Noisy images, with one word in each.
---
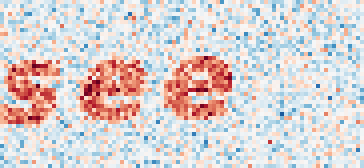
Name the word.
see
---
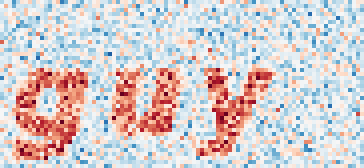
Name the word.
guy
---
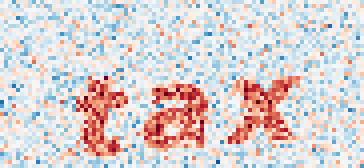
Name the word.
tax
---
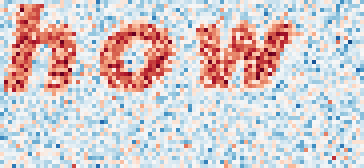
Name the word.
how
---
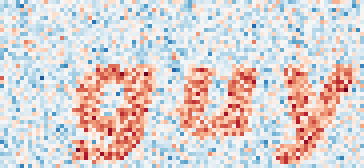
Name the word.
guy
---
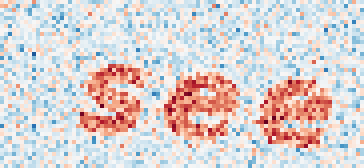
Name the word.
see
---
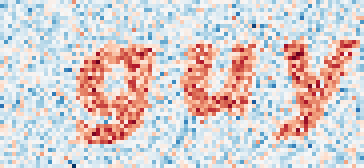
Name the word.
guy
